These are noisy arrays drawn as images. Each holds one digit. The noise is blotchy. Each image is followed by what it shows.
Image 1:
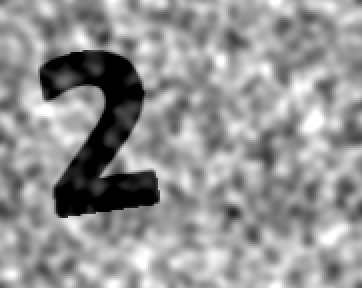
2
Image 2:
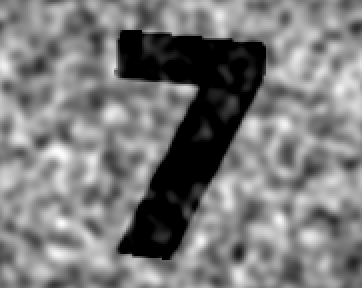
7
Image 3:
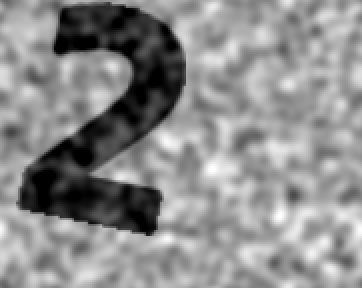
2
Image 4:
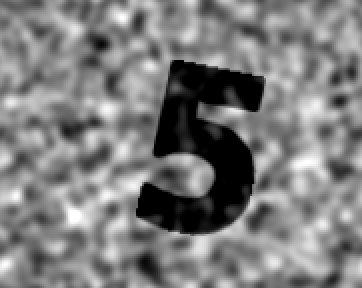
5
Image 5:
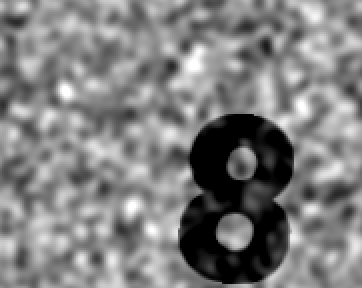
8
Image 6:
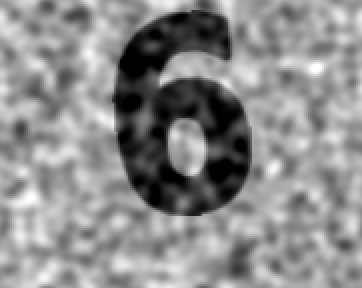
6
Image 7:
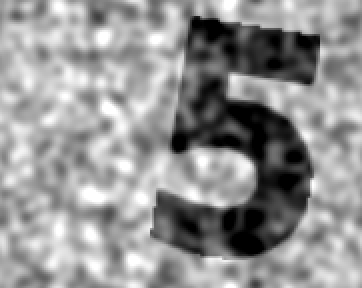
5
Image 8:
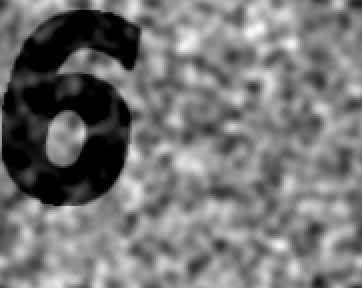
6
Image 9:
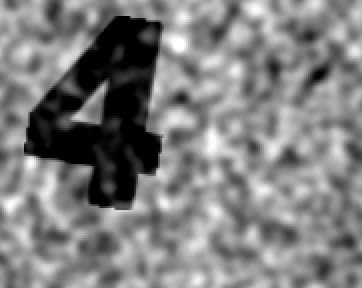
4
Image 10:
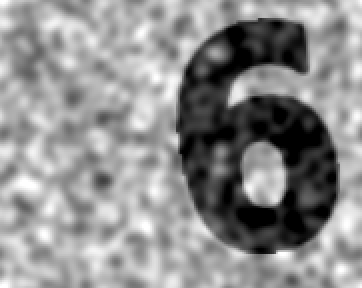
6
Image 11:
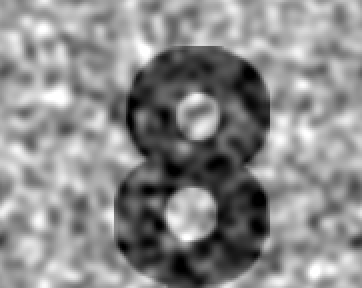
8
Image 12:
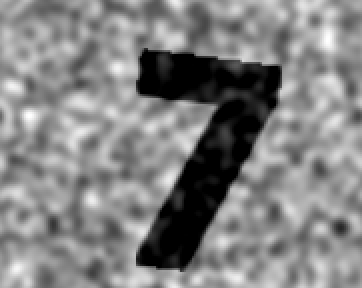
7
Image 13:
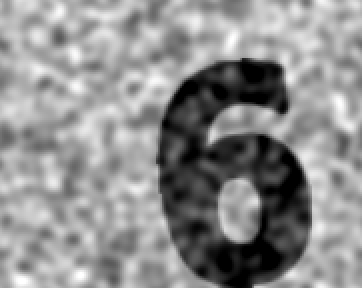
6
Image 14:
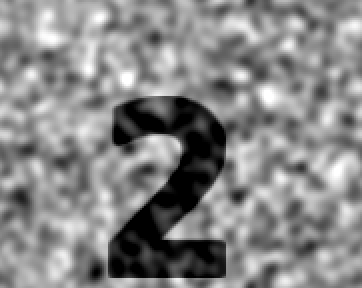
2
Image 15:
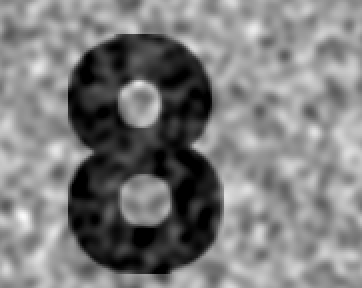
8
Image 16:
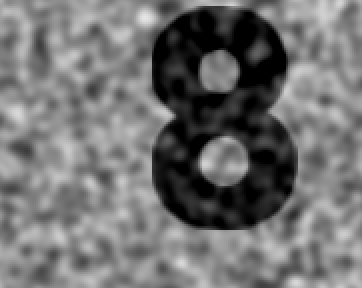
8
